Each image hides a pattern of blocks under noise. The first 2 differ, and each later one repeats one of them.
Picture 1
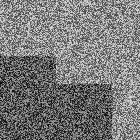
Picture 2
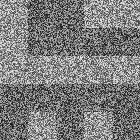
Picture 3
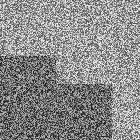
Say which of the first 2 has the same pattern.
1
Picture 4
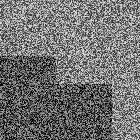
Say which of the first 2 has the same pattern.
1
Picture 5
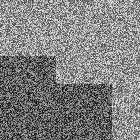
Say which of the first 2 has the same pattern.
1
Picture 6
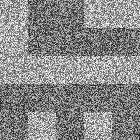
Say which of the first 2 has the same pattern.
2
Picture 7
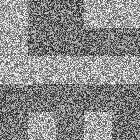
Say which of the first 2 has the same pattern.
2
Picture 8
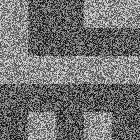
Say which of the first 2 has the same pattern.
2
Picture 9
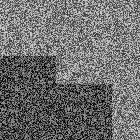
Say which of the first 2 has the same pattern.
1
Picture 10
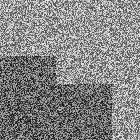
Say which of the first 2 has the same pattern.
1
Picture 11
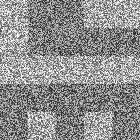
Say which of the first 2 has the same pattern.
2
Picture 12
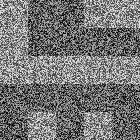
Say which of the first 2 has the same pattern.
2
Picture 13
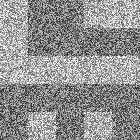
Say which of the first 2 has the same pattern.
2
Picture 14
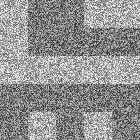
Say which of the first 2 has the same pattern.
2
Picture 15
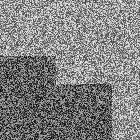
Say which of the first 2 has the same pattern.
1
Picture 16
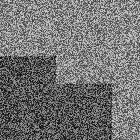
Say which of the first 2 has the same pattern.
1
